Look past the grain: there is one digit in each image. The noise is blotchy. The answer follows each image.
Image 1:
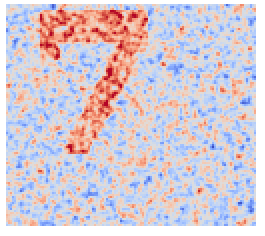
7
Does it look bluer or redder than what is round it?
redder
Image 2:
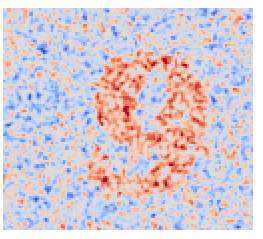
9
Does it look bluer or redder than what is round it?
redder
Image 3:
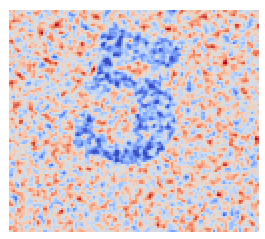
5
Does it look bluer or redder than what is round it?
bluer
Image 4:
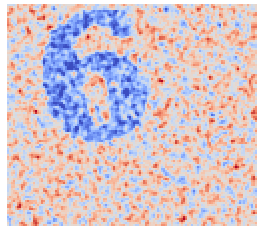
6
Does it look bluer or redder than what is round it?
bluer
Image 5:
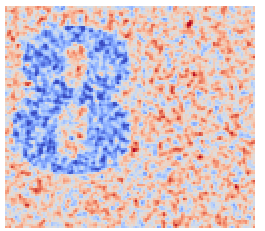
8
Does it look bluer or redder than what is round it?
bluer
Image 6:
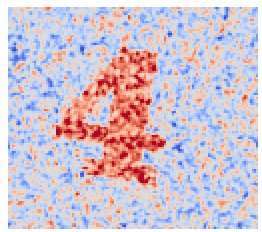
4
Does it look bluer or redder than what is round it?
redder
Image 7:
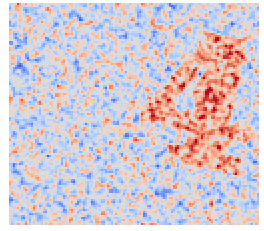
4
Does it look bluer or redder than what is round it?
redder
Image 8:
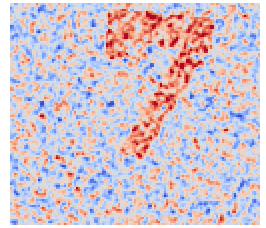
7
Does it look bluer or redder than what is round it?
redder
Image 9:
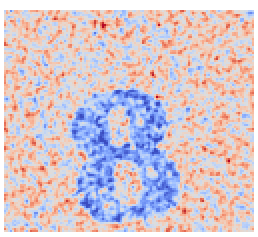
8
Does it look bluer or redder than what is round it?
bluer
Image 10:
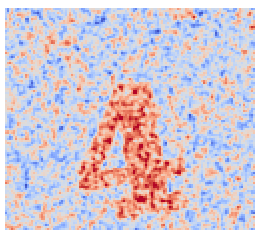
4
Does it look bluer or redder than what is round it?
redder
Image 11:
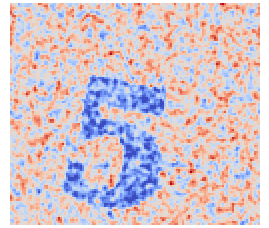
5
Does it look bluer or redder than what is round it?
bluer
